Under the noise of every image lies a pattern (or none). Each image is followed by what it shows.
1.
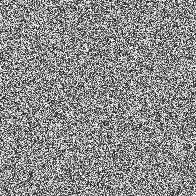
only noise
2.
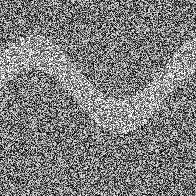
a wavy band
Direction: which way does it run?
left to right
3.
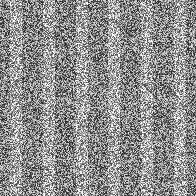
vertical stripes
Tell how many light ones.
6
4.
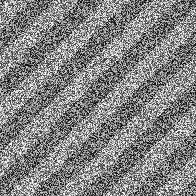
diagonal stripes
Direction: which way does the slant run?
bottom left to top right
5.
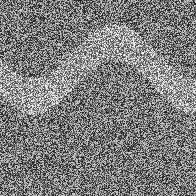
a wavy band
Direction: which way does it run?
left to right
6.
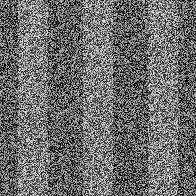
vertical stripes
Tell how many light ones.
3
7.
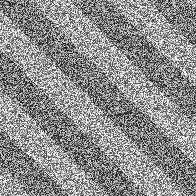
diagonal stripes
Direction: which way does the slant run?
top left to bottom right
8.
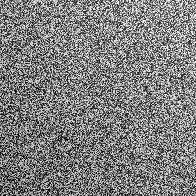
a smooth slope
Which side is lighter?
top right
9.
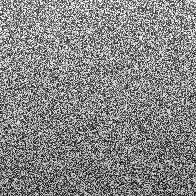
a smooth slope
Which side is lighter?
top
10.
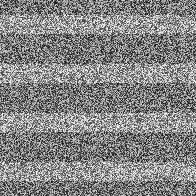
horizontal stripes
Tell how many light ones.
4
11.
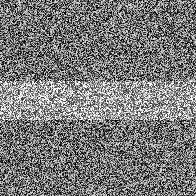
one horizontal stripe
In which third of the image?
middle
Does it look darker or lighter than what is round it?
lighter
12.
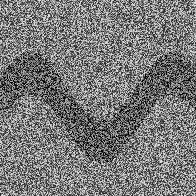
a wavy band
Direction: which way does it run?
left to right
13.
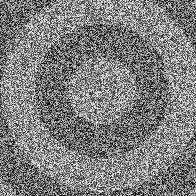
rings round one point
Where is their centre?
centre
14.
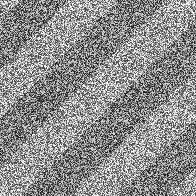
diagonal stripes
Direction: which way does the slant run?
bottom left to top right
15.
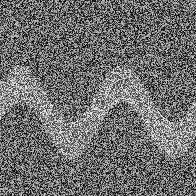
a wavy band
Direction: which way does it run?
left to right
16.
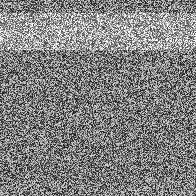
one horizontal stripe
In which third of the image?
top
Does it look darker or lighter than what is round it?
lighter
